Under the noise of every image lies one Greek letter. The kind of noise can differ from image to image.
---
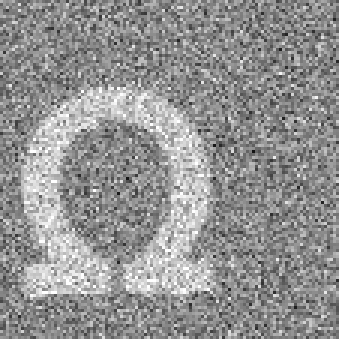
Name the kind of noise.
independent entries
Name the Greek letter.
omega
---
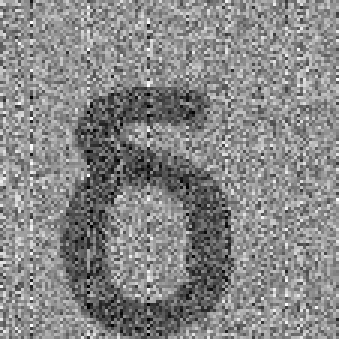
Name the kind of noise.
columns of uneven size
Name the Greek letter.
delta
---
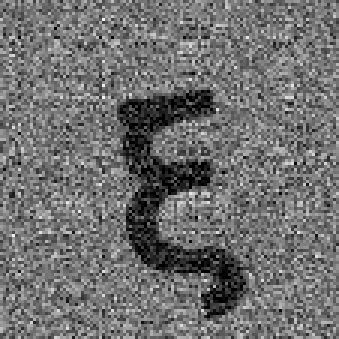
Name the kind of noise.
low rank plus noise
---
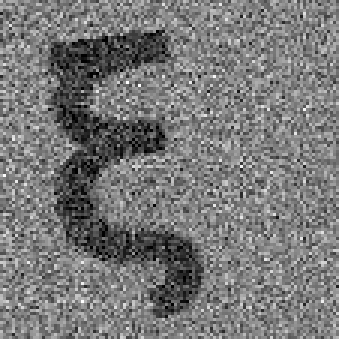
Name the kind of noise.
low rank plus noise
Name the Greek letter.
xi
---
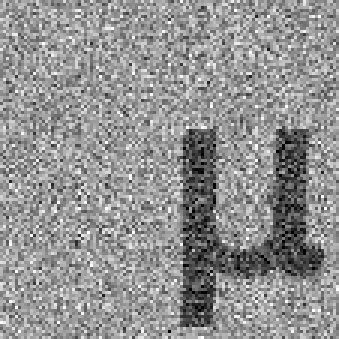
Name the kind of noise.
low rank plus noise
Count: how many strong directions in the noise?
one
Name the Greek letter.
mu
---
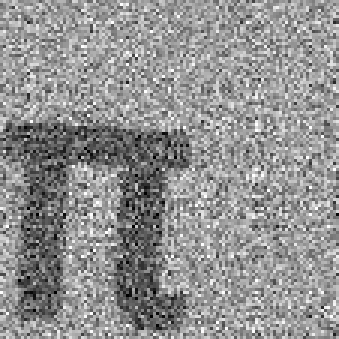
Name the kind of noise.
low rank plus noise
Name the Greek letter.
pi
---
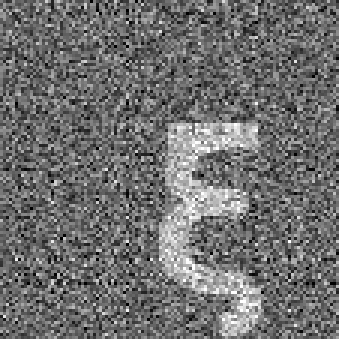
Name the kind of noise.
low rank plus noise
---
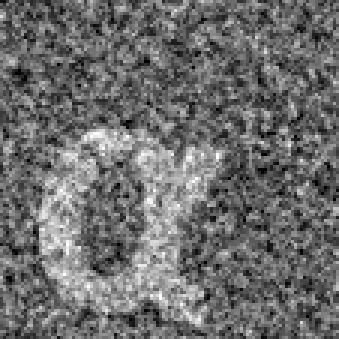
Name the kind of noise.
blotchy
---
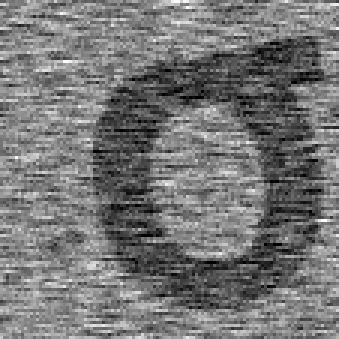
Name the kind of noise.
streaked along the rows
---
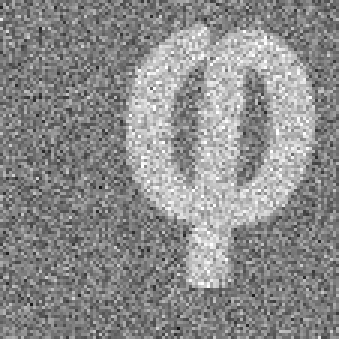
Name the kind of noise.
independent entries
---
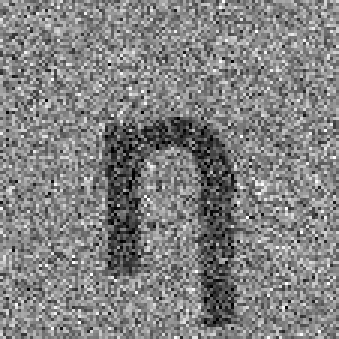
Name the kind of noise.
independent entries
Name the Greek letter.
eta
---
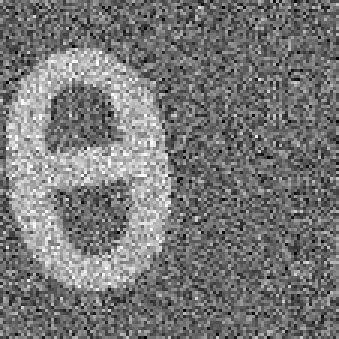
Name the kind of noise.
low rank plus noise
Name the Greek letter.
theta
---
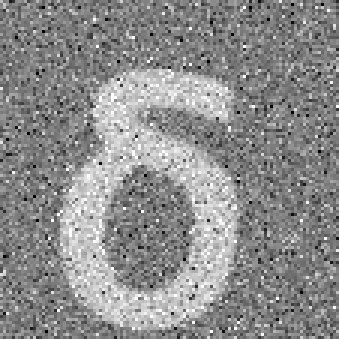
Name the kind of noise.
heavy tails
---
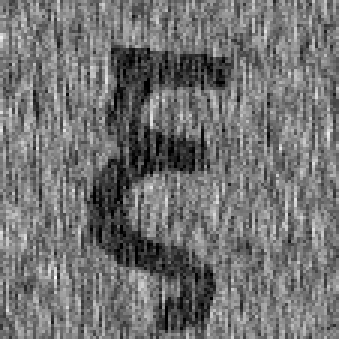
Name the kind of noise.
streaked along the columns
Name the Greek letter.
xi
